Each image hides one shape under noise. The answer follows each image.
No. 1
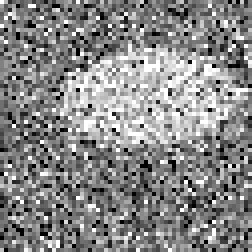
ellipse
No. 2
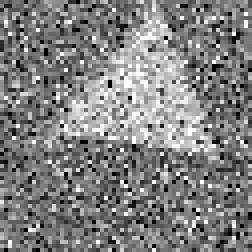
triangle
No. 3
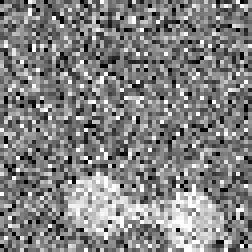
dumbbell
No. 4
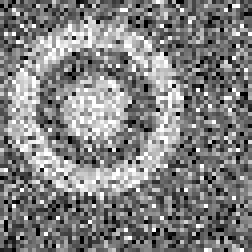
bullseye
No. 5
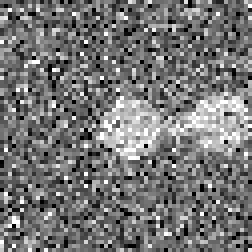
dumbbell
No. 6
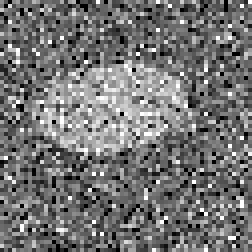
ellipse
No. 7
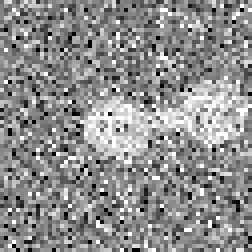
dumbbell
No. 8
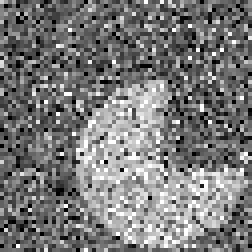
disc with a wedge cut out
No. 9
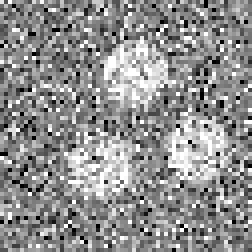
three dots
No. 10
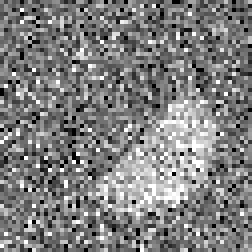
half disc
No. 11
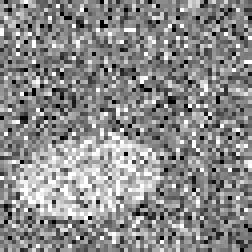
ellipse
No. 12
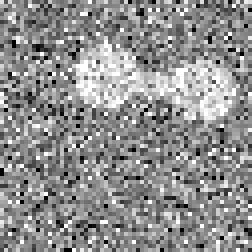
dumbbell
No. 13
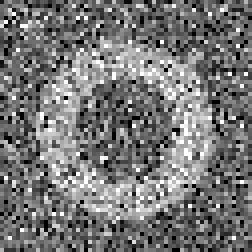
ring
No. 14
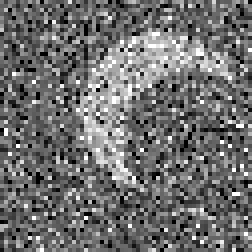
crescent
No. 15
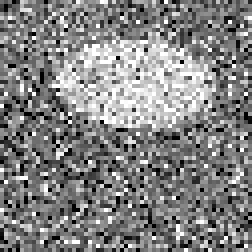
ellipse
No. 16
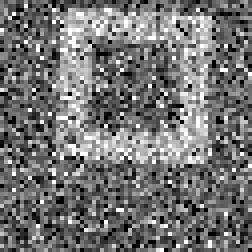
square frame
